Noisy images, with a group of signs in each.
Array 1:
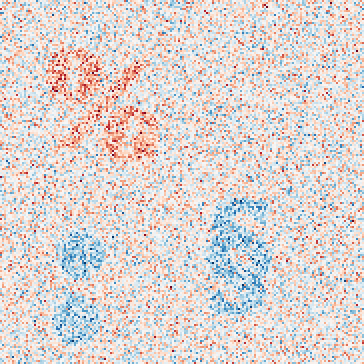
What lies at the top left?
percent sign
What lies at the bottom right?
section sign
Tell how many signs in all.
3
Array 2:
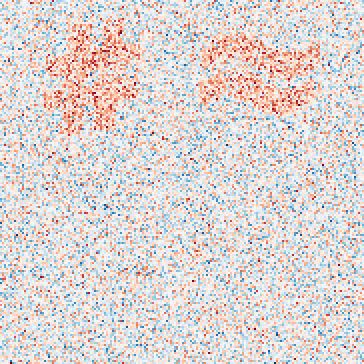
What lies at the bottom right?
nothing
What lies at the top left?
hash sign
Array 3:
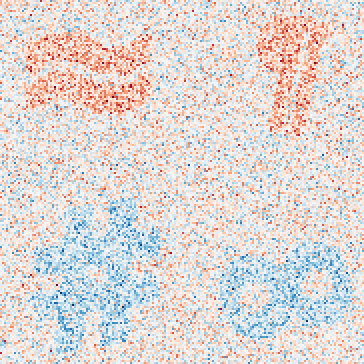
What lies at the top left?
approximately sign
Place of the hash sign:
bottom left
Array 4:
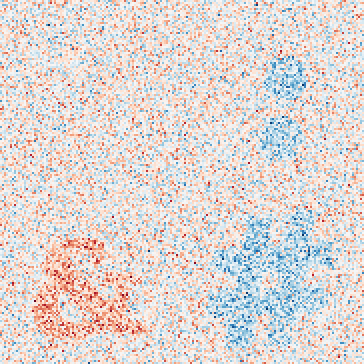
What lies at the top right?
colon
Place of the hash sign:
bottom right
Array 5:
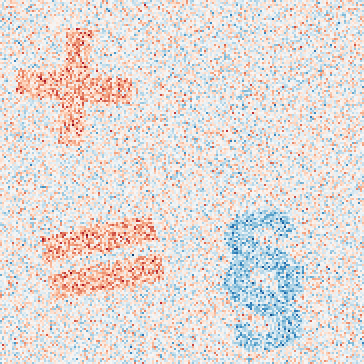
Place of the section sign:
bottom right
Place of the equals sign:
bottom left
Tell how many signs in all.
3
